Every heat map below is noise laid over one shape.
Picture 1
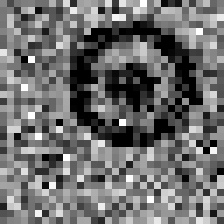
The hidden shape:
bullseye
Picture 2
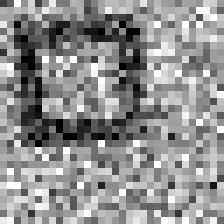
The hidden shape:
square frame
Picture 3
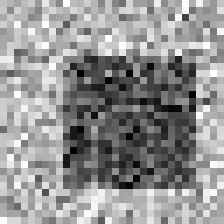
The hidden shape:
square
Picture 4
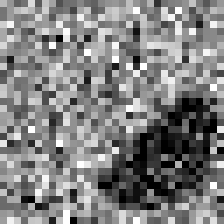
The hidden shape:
half disc
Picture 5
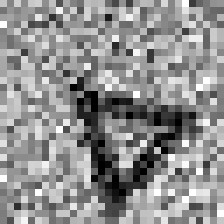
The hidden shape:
triangle frame
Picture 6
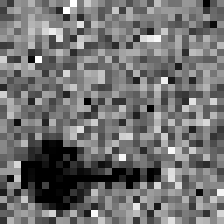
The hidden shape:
lollipop
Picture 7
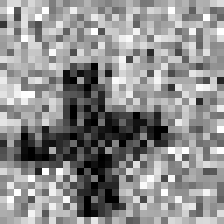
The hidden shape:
cross
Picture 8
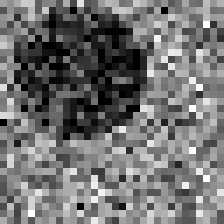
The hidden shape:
disc
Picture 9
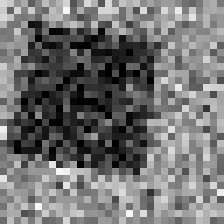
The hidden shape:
square
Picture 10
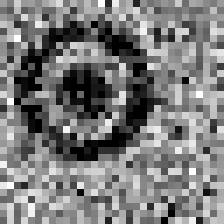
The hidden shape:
bullseye
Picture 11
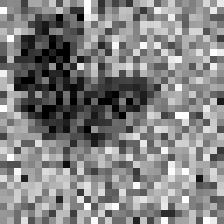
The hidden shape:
disc with a wedge cut out
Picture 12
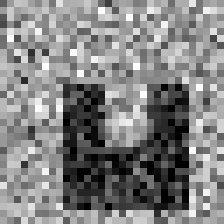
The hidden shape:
square with a notch
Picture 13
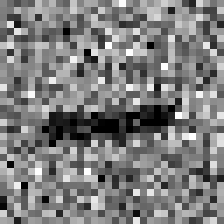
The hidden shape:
bar
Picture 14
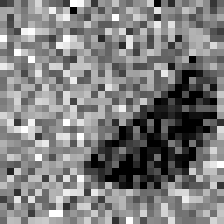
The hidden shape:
half disc
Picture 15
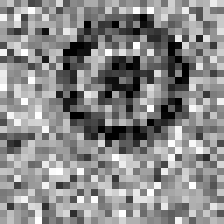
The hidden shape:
bullseye
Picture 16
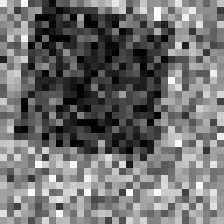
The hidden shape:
square
